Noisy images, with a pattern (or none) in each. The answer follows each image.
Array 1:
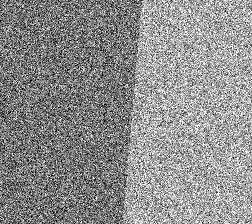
a sharp edge
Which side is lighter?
right
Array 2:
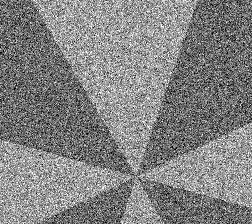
spokes from one point
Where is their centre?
bottom middle
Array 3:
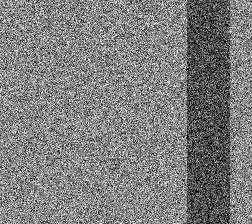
one vertical stripe
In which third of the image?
right
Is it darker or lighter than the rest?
darker
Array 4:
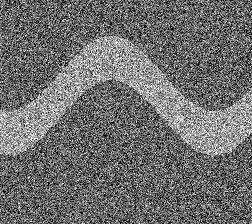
a wavy band
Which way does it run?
left to right
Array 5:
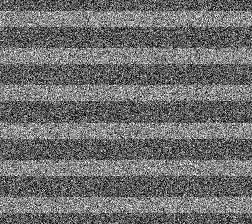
horizontal stripes
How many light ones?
6
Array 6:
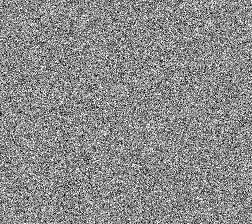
only noise
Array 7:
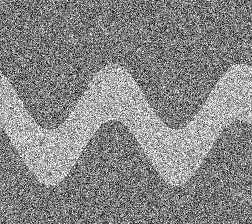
a wavy band
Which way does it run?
left to right
